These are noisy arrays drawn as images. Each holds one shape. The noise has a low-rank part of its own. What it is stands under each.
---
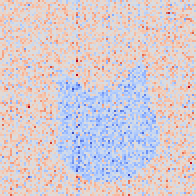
blue cat's head
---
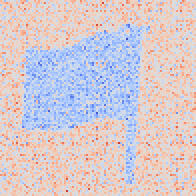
blue flag
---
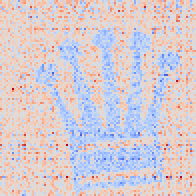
blue chess queen
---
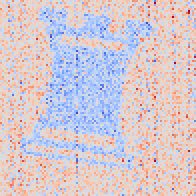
blue chess rook
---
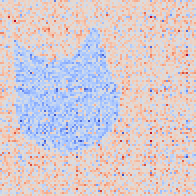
blue cat's head
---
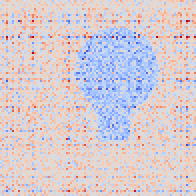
blue light bulb
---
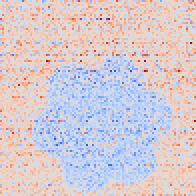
blue flower
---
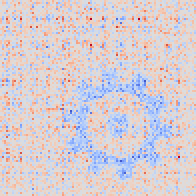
blue gear
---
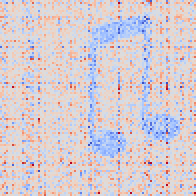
blue pair of musical notes
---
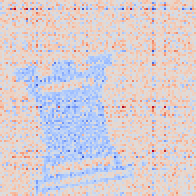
blue chess rook
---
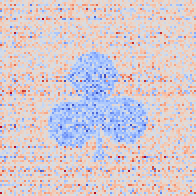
blue club
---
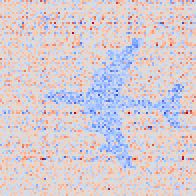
blue airplane
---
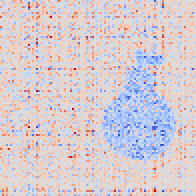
blue pear
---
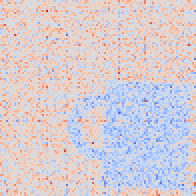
blue cup
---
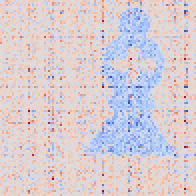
blue chess bishop
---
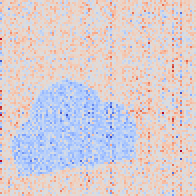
blue cloud
